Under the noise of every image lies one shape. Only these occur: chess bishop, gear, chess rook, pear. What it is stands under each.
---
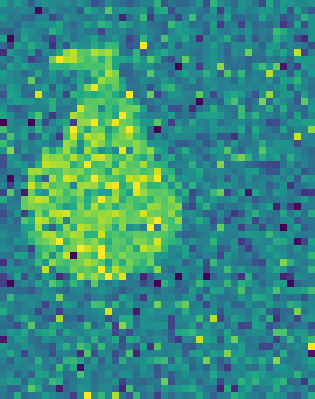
pear
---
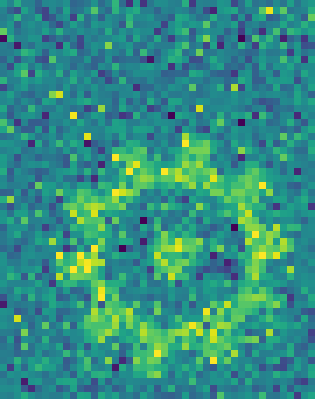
gear
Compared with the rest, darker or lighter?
lighter
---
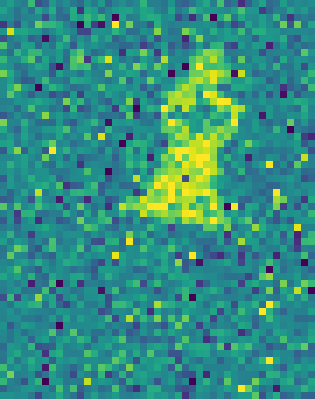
chess bishop
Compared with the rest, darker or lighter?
lighter
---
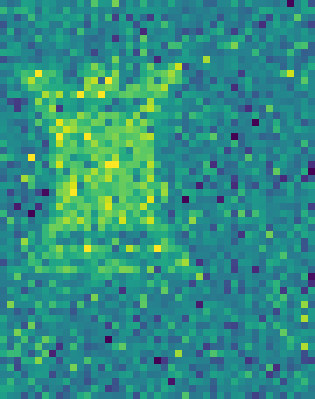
chess rook
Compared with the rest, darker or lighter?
lighter
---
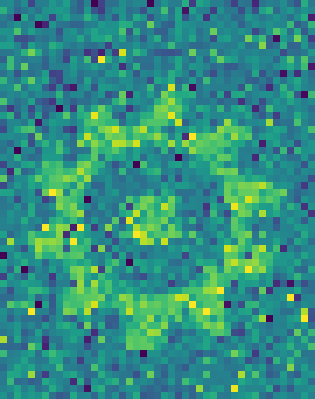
gear
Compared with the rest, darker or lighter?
lighter
